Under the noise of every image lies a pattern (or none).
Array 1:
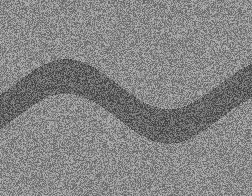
a wavy band
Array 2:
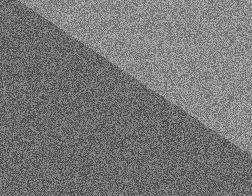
a sharp edge
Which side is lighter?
top right
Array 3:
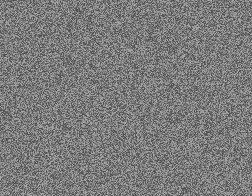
only noise
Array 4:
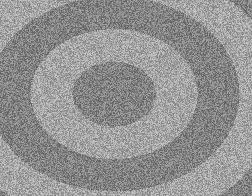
rings round one point
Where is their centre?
centre
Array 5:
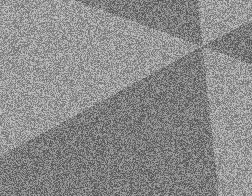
spokes from one point
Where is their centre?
top right
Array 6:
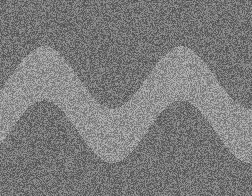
a wavy band
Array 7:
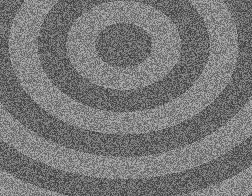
rings round one point
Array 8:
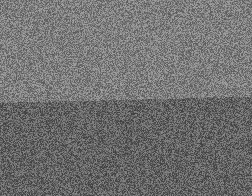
a sharp edge
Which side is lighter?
top
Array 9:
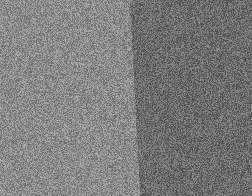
a sharp edge
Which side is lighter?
left
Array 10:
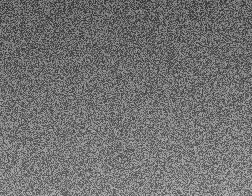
a smooth slope
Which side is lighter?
bottom
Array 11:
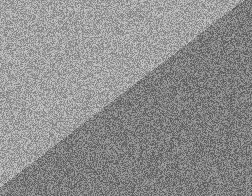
a sharp edge
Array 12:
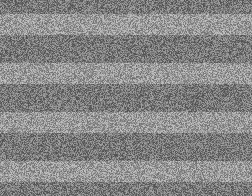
horizontal stripes
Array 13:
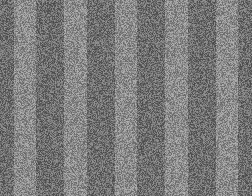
vertical stripes
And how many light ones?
5
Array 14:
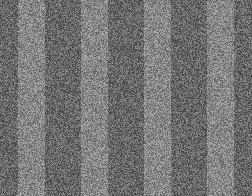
vertical stripes
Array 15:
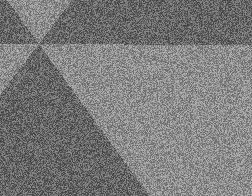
spokes from one point
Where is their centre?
top left
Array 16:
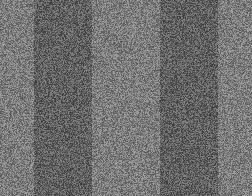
vertical stripes
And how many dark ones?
2
